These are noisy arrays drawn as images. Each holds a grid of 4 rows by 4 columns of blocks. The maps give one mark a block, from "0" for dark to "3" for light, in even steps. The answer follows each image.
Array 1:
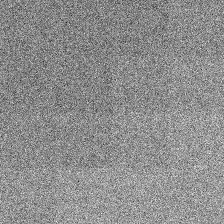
0 0 0 1
0 0 1 2
1 1 2 3
2 3 3 3
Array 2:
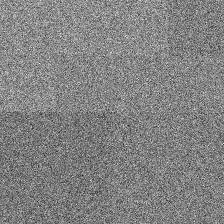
3 3 3 1
3 2 2 2
0 0 1 1
0 0 1 1
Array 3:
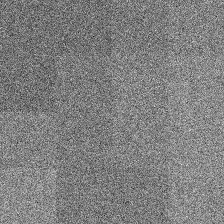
0 0 1 2
0 1 2 3
2 1 2 3
3 1 1 3
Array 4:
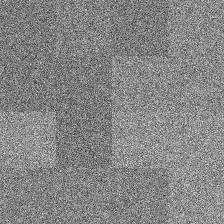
0 1 0 2
0 0 2 2
3 0 3 3
1 1 1 3
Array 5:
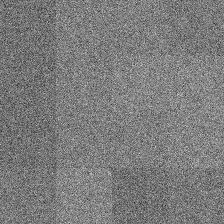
0 2 2 1
0 2 3 3
0 2 2 3
1 3 0 1
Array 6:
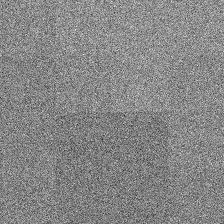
2 3 3 3
1 2 3 2
1 0 0 2
1 0 0 1
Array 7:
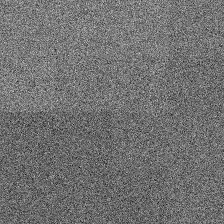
3 3 3 2
3 2 2 1
0 0 1 1
0 0 0 1
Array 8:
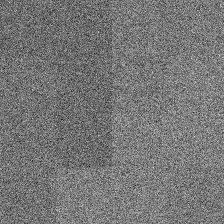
0 0 2 2
1 0 2 3
1 0 3 3
1 3 3 2
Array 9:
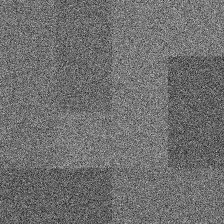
2 1 3 3
2 1 3 0
2 3 3 0
0 0 2 2
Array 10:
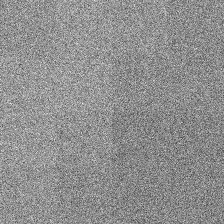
2 3 2 1
3 3 1 1
3 2 0 0
2 1 0 0
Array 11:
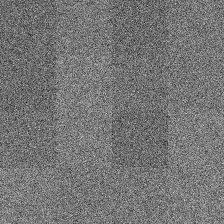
0 2 0 2
0 3 1 2
1 3 0 3
3 2 2 3
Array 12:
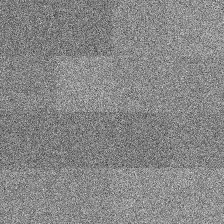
0 0 2 3
1 3 2 2
0 0 0 1
2 2 3 3
